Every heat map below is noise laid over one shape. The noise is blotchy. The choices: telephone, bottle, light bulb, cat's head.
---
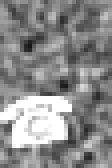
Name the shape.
telephone
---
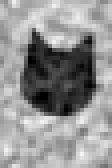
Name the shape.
cat's head
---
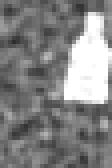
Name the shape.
bottle
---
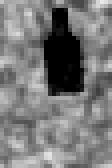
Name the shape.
bottle
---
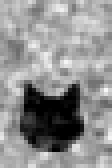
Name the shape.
cat's head
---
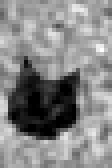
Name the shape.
cat's head
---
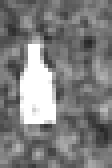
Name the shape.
bottle
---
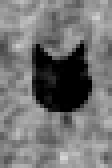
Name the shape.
cat's head
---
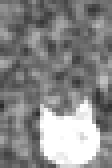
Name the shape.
cat's head
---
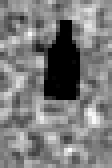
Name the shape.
bottle
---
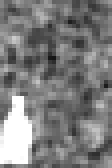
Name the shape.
bottle
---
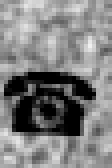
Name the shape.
telephone
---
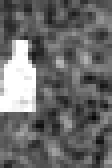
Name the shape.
bottle
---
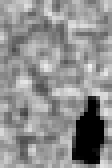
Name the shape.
bottle
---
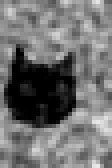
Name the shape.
cat's head
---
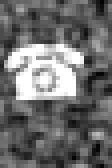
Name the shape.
telephone
